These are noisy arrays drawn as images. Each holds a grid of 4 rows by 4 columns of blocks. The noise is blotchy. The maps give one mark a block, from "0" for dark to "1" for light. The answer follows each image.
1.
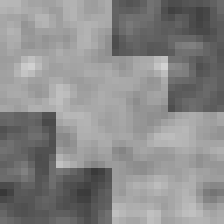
1 1 0 0
1 1 1 0
0 1 1 1
0 0 1 1
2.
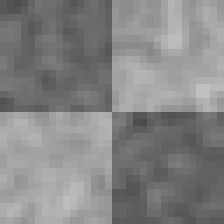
0 0 1 1
0 0 1 1
1 1 0 0
1 1 0 0
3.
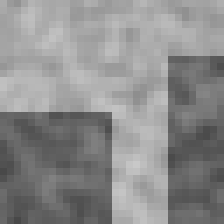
1 1 1 1
1 1 1 0
0 0 1 0
0 0 1 0
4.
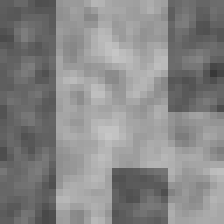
0 1 1 0
0 1 1 0
0 1 1 1
0 1 0 1
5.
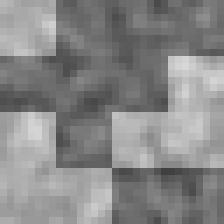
1 0 0 0
0 0 0 1
1 0 1 1
1 1 0 0
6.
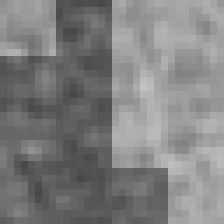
1 0 1 1
0 0 1 1
0 0 1 1
0 0 0 1
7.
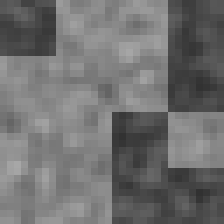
0 1 1 0
1 1 1 0
1 1 0 1
1 1 0 0
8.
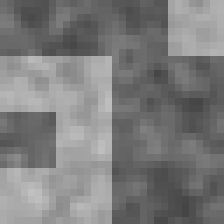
0 0 0 1
1 1 0 0
0 1 0 0
1 1 0 0
